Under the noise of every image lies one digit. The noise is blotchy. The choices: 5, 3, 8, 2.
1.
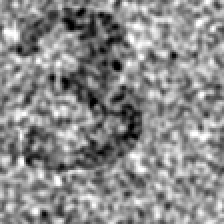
3
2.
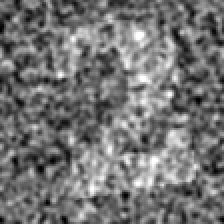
2
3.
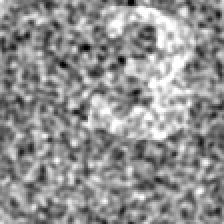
3
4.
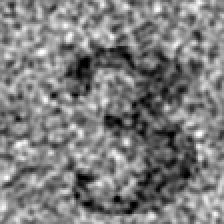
3
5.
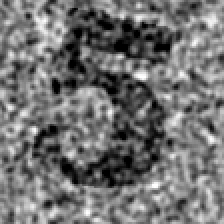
5
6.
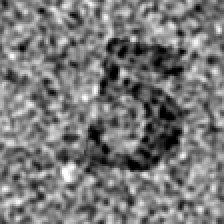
5
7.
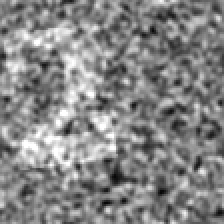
2
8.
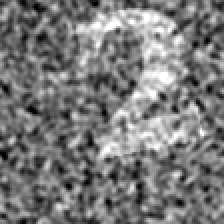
2
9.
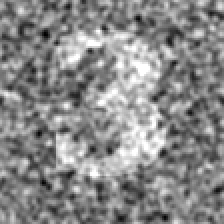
3
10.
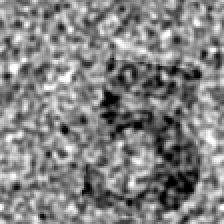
5
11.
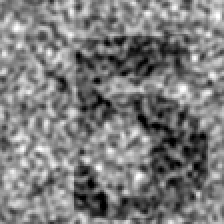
5
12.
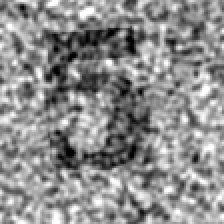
5
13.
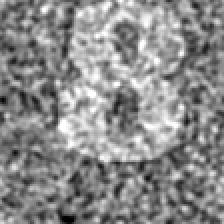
8
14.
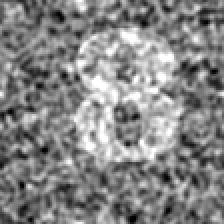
8
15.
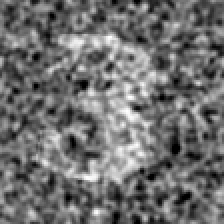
3
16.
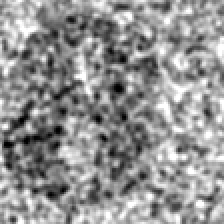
8
